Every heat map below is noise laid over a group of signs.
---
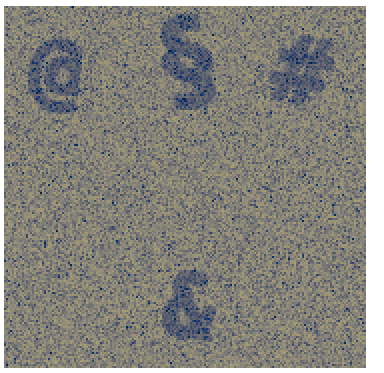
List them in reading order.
top left: at sign; top middle: section sign; top right: hash sign; bottom middle: ampersand
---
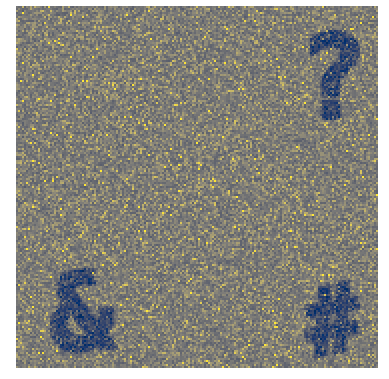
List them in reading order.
top right: question mark; bottom left: ampersand; bottom right: hash sign
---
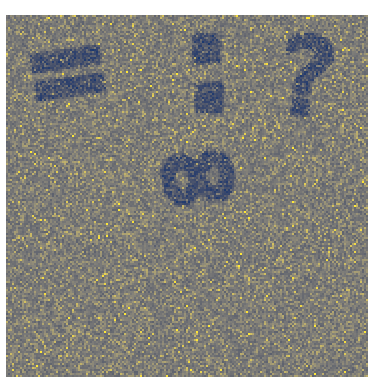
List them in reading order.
top left: equals sign; top middle: colon; top right: question mark; centre: infinity sign
